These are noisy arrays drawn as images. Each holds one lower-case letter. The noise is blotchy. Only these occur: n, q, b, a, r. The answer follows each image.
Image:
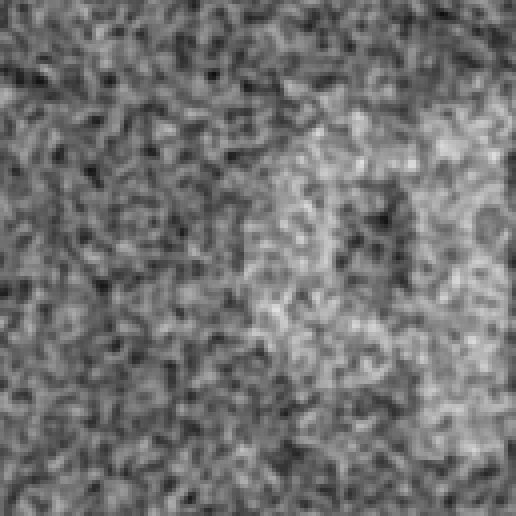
q
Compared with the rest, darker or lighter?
lighter
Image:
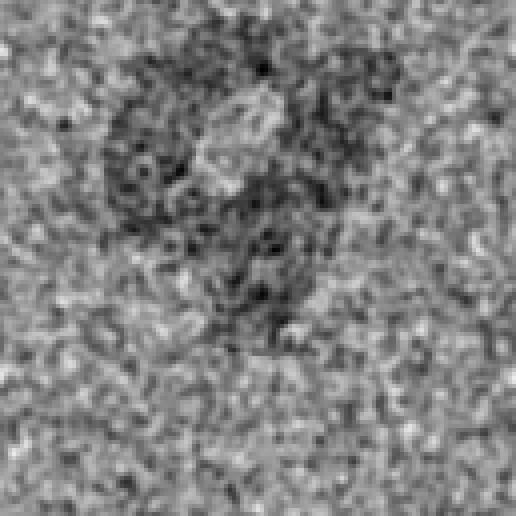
q
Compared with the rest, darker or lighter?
darker
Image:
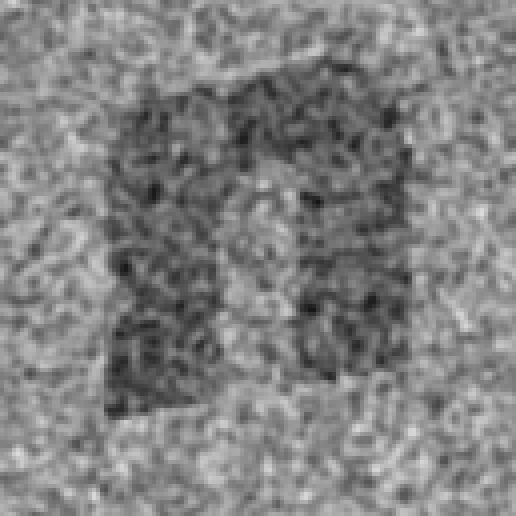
n
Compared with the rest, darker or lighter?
darker
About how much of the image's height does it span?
two thirds
